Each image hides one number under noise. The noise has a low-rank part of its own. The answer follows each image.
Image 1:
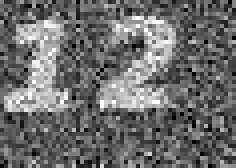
12
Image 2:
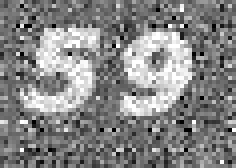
59
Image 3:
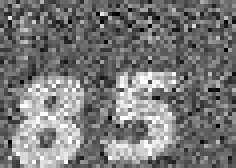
85
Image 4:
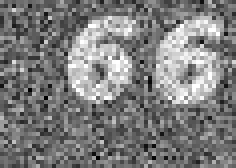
66
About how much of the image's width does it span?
two thirds
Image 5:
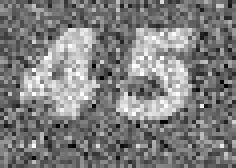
45
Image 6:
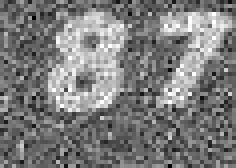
87
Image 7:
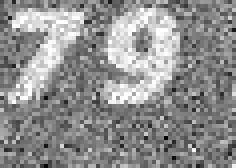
79
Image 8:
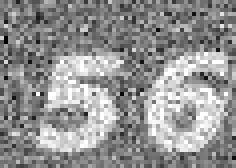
56
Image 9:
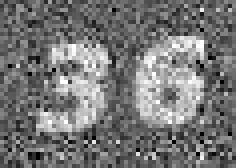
36
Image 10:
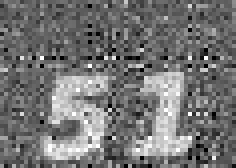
51
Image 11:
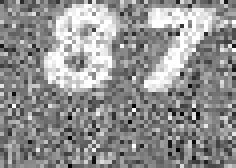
87
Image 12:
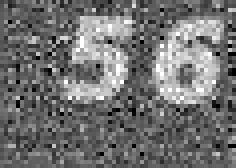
56
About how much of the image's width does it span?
two thirds
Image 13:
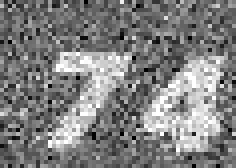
74
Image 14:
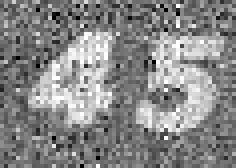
45
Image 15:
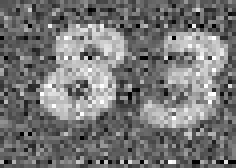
83
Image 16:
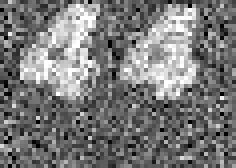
44
